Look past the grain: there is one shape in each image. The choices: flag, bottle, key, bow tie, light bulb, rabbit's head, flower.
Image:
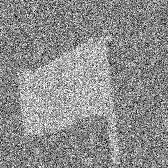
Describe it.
light flag
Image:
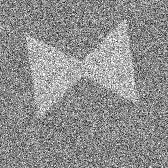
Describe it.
light bow tie
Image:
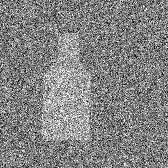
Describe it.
light bottle
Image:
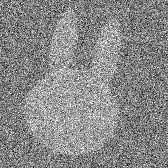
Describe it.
light rabbit's head
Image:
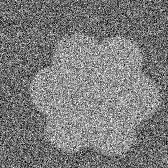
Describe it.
light flower
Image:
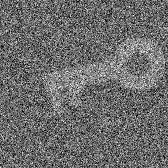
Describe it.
light key
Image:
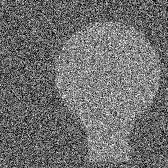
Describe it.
light light bulb
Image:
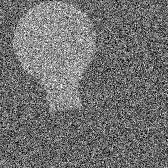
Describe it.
light light bulb
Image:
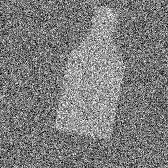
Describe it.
light bottle
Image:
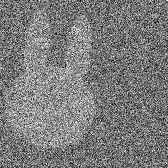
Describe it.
light rabbit's head
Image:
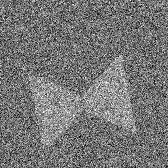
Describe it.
light bow tie
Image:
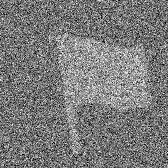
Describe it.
light flag
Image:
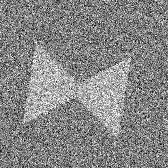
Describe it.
light bow tie
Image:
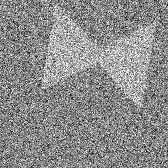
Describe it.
light bow tie
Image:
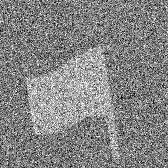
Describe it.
light flag
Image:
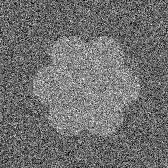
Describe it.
light flower
